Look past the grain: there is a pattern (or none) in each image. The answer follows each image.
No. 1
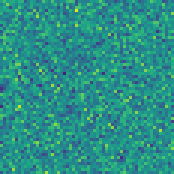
only noise
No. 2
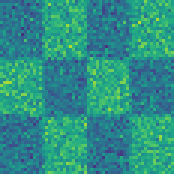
a checkerboard
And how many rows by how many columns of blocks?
3 by 4
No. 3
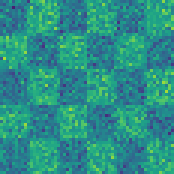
a checkerboard
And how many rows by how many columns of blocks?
5 by 6
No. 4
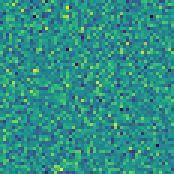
only noise
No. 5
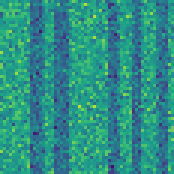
bands of columns
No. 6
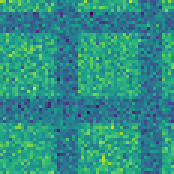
bands of rows crossing bands of columns
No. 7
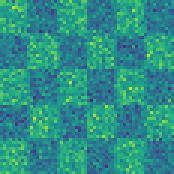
a checkerboard
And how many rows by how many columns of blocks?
5 by 6
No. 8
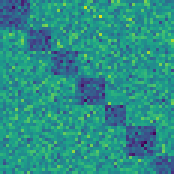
blocks along the diagonal
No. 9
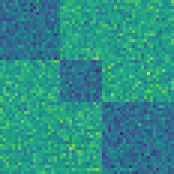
blocks along the diagonal
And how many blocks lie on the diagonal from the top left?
3
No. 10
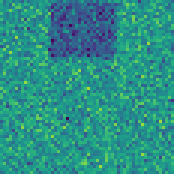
one block
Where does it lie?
top middle
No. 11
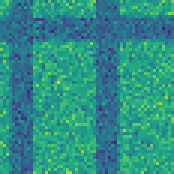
bands of rows crossing bands of columns
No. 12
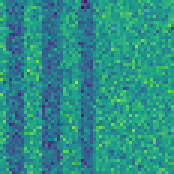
bands of columns
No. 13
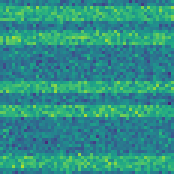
bands of rows
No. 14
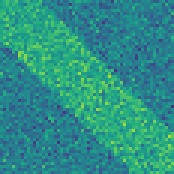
a diagonal band
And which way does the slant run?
top left to bottom right
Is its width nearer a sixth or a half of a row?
a half
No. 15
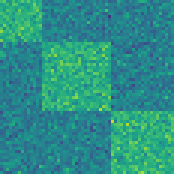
blocks along the diagonal
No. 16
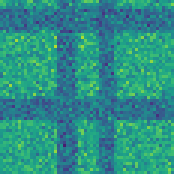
bands of rows crossing bands of columns
